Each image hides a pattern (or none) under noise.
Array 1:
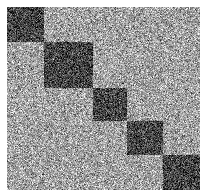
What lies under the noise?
blocks along the diagonal
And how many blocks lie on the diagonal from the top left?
5
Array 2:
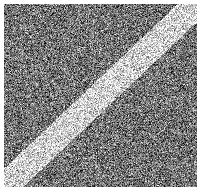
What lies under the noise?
a diagonal band
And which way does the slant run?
bottom left to top right
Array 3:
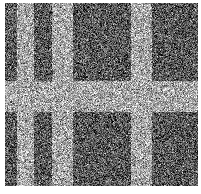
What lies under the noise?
bands of rows crossing bands of columns
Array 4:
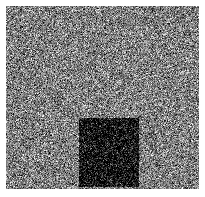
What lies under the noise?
one block
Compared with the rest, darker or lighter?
darker
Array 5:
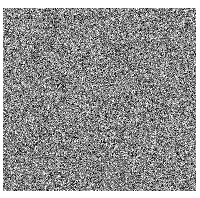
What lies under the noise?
only noise
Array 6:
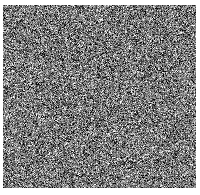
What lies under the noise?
only noise
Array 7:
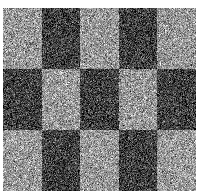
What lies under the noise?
a checkerboard
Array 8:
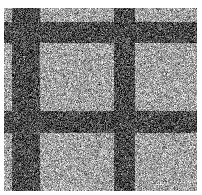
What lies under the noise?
bands of rows crossing bands of columns
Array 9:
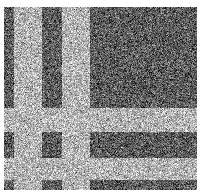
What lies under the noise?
bands of rows crossing bands of columns
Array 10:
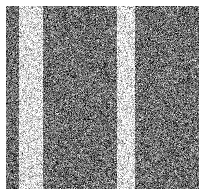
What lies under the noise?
bands of columns
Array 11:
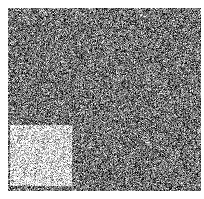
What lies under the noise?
one block
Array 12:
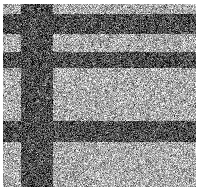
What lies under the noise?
bands of rows crossing bands of columns
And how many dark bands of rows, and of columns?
3 and 1
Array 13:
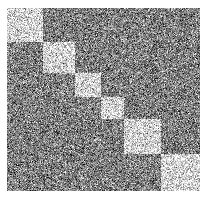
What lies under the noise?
blocks along the diagonal
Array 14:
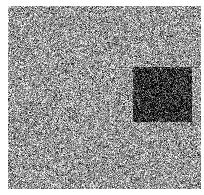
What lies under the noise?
one block
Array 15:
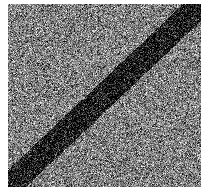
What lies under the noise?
a diagonal band
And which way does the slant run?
bottom left to top right
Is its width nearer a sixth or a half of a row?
a sixth
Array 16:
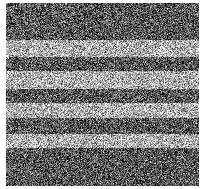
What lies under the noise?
bands of rows
